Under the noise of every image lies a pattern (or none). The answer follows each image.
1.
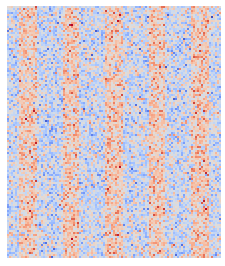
vertical stripes
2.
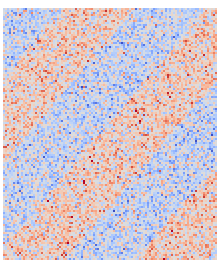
diagonal stripes
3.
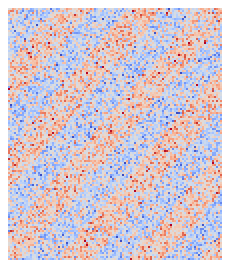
diagonal stripes
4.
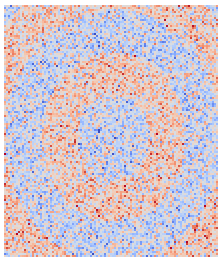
rings round one point
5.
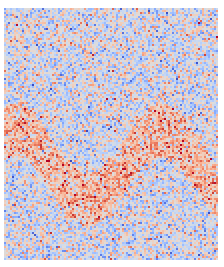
a wavy band
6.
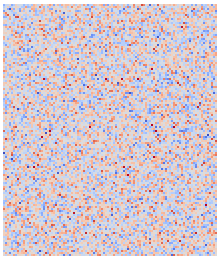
only noise
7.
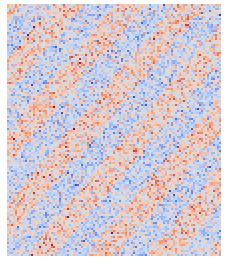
diagonal stripes
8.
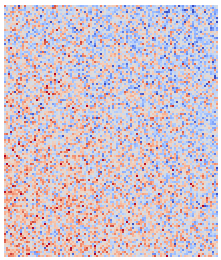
a smooth slope
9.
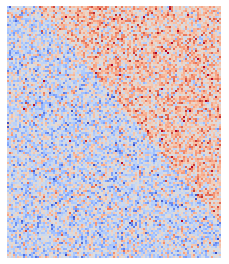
a sharp edge
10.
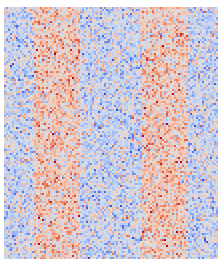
vertical stripes
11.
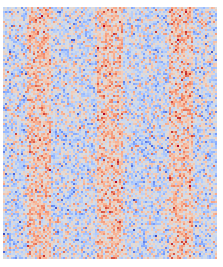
vertical stripes
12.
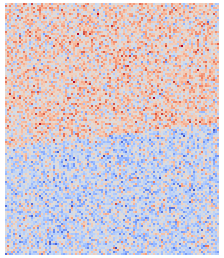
a sharp edge
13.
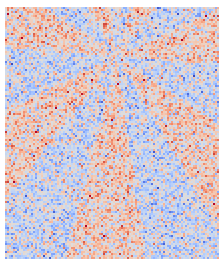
spokes from one point
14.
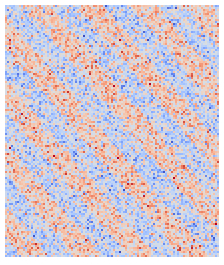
diagonal stripes
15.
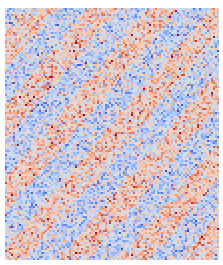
diagonal stripes
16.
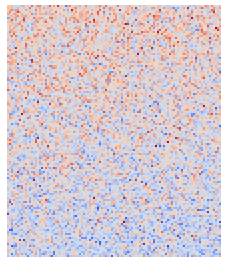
a smooth slope
